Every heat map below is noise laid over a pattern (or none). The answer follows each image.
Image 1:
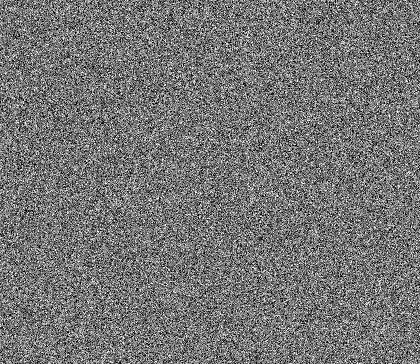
only noise
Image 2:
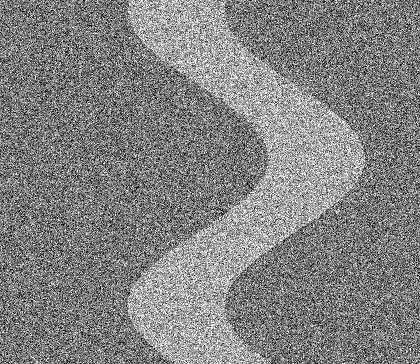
a wavy band
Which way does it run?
top to bottom
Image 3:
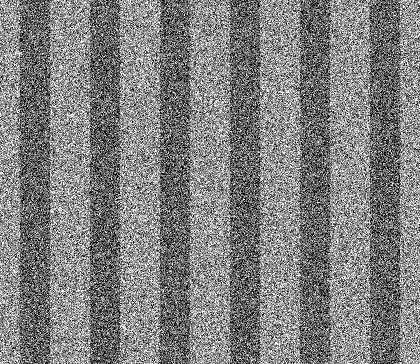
vertical stripes
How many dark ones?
6
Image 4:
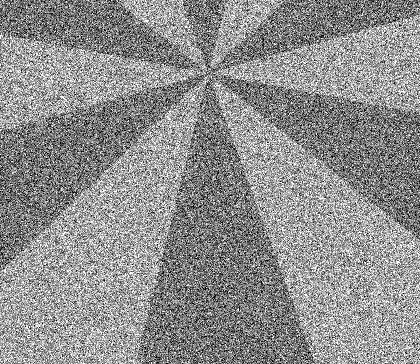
spokes from one point
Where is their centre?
top middle
